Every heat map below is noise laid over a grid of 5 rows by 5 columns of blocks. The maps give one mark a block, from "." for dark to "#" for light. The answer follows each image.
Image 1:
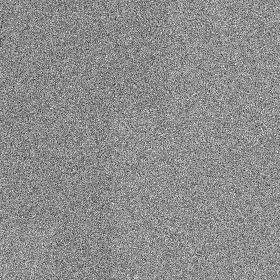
. . . # #
. . . # #
. . # # #
. . # # #
# . # # #
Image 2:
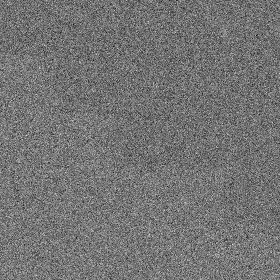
. . . . .
# . . . .
# # . . .
# # # # .
# # # # #
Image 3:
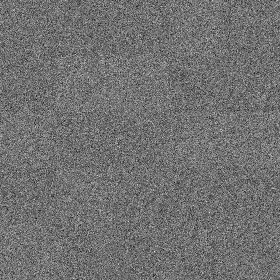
. . . # .
. # # . .
# . . # #
. # . . .
# . . . .
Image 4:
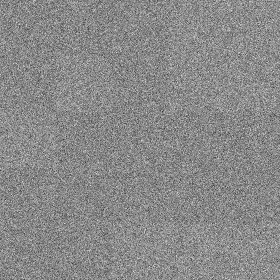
. . . # #
. # . # #
# . . . .
. . . . .
. . # # #
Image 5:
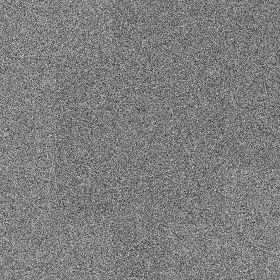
# # . . .
# . . . .
# . . . .
# . . . #
# # . # #
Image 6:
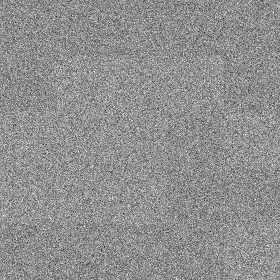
. . . . .
. # # # .
# # # . #
# # # . .
. . . . #
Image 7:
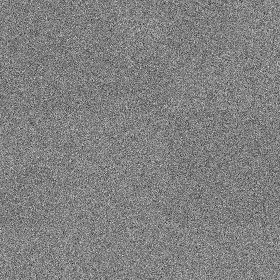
. . # . #
. . . # #
# # # . .
. # # . .
# # # # #
